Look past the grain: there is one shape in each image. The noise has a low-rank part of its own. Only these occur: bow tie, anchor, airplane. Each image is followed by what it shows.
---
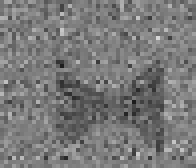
dark bow tie
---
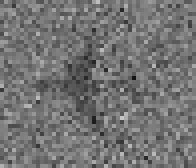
dark airplane
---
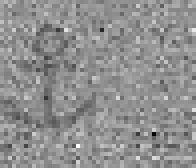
dark anchor
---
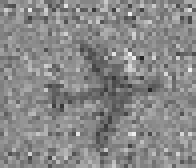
dark airplane
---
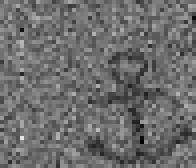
dark anchor
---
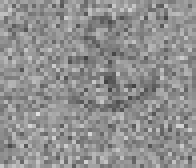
dark anchor
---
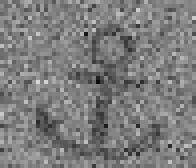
dark anchor
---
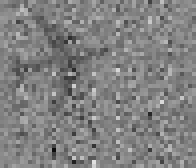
dark airplane
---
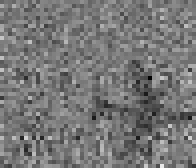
dark airplane
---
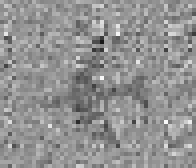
dark airplane
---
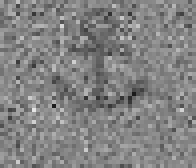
dark anchor
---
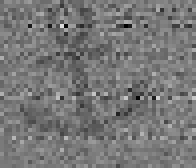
dark anchor
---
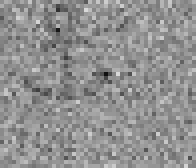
dark anchor
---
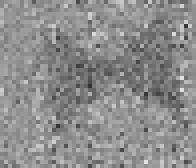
dark bow tie
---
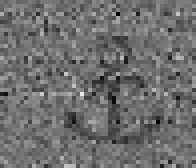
dark anchor
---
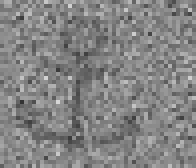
dark anchor
